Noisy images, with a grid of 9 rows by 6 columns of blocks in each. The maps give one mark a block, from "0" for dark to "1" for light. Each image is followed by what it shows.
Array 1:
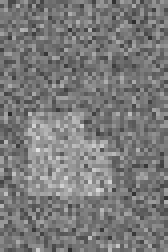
0 0 0 0 0 0
0 0 0 0 0 0
0 0 0 0 0 0
0 0 0 0 0 0
0 1 1 0 0 0
0 1 1 1 0 0
0 1 1 1 0 0
0 0 0 0 0 0
0 0 0 0 0 0
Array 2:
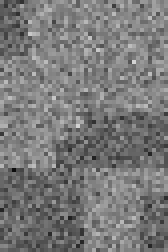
0 1 1 1 1 1
0 1 1 1 1 1
1 1 1 1 1 1
1 1 1 1 1 1
1 1 1 0 0 0
1 1 0 0 0 0
0 0 0 1 1 1
0 0 0 1 1 0
0 0 0 1 1 0
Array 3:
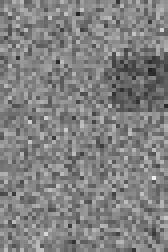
1 1 1 1 1 1
1 1 1 1 1 1
1 1 1 1 0 0
1 1 1 1 0 0
1 1 1 1 1 1
1 1 1 1 1 1
1 1 1 1 1 1
1 1 1 1 1 1
1 1 1 1 1 1
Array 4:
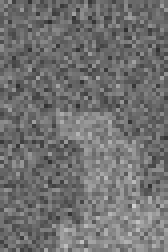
0 0 0 0 0 0
0 0 0 0 0 0
0 0 0 0 0 0
0 0 0 0 0 0
0 0 1 1 0 0
0 0 0 1 1 0
0 0 0 1 1 0
0 0 0 1 1 1
0 0 1 1 1 1
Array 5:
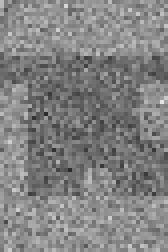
1 1 1 1 1 1
1 1 1 1 1 1
0 0 0 0 0 0
1 0 0 0 0 1
1 0 0 0 0 1
1 0 0 0 0 0
1 0 0 1 0 0
1 1 1 1 1 1
1 1 1 1 1 1
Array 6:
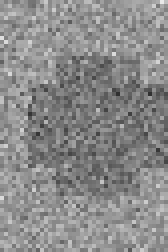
1 1 1 1 1 1
1 1 1 1 1 1
1 1 0 0 0 1
1 0 0 0 0 0
1 0 0 0 0 0
1 0 0 0 0 0
1 1 0 0 0 1
1 1 1 1 1 1
1 1 1 1 1 1
